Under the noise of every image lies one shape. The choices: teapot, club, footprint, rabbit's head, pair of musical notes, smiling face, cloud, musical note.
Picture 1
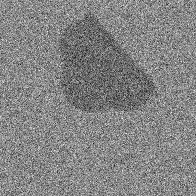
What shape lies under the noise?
cloud
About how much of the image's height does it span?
half
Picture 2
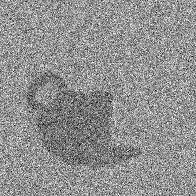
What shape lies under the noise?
teapot
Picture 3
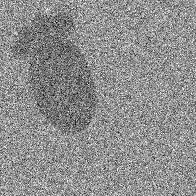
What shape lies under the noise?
footprint
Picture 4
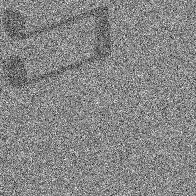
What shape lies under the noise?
pair of musical notes
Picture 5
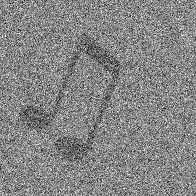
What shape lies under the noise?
pair of musical notes
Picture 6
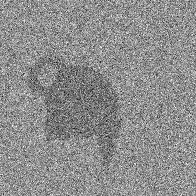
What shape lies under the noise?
teapot
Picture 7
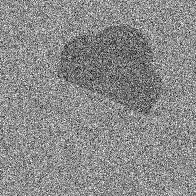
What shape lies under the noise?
cloud
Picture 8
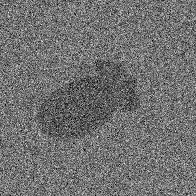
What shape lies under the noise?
footprint
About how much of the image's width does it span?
half
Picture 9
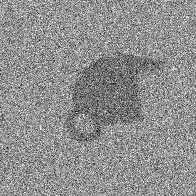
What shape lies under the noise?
teapot
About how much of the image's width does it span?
half
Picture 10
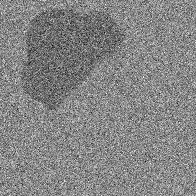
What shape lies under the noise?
cloud
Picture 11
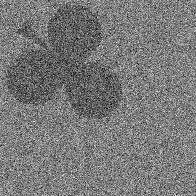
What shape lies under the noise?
club
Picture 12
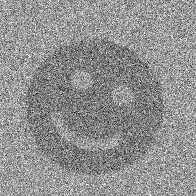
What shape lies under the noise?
smiling face
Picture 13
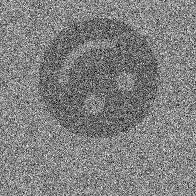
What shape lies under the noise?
smiling face
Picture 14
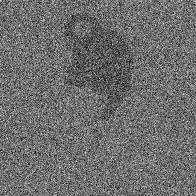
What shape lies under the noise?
teapot
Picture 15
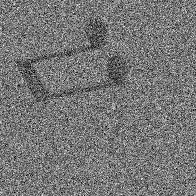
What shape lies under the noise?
pair of musical notes
